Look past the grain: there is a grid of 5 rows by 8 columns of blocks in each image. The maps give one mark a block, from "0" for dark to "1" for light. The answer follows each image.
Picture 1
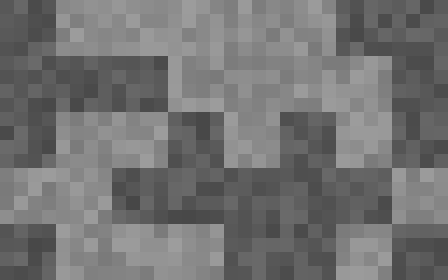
01111100
00011110
01101010
11000001
01110010
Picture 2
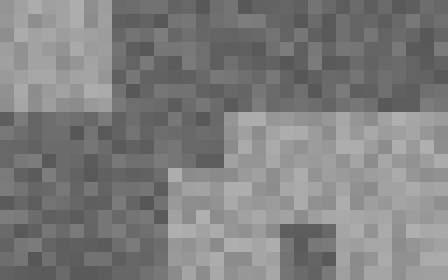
11000000
11000000
00001111
00011111
00011011
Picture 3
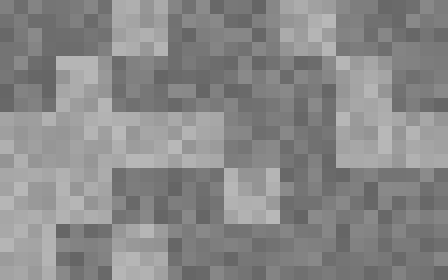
00100100
01000010
11110011
11001000
10100000
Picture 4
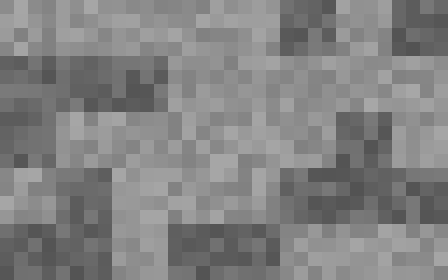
11111010
00011111
01111101
10111000
00100111
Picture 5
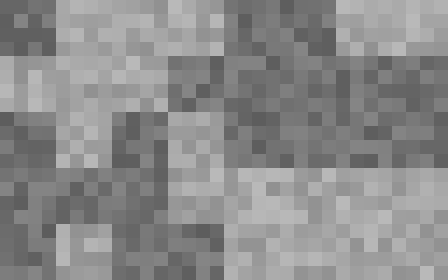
01110011
11100000
01010000
00011111
01001111
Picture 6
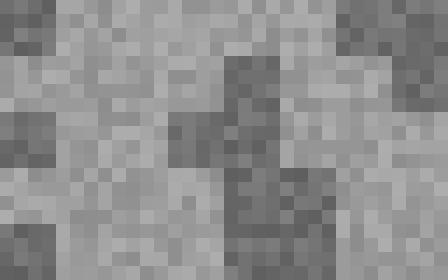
01111100
11110110
01100111
11110011
01110011
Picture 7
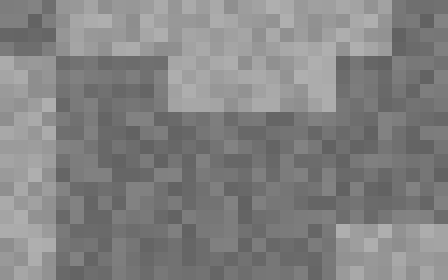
01111110
10011100
10000000
10000000
10000011
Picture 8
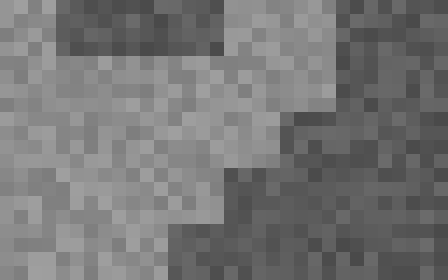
10001100
11111100
11111000
11110000
11100000
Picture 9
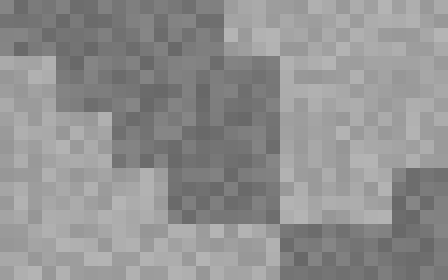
00001111
10000111
11000111
11100110
11111000
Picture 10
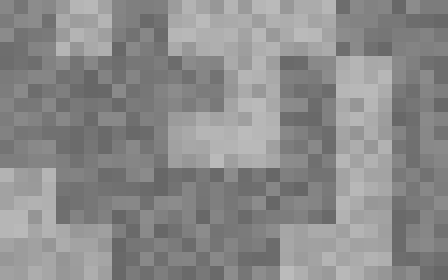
01011100
00001010
00011010
10000010
11000110
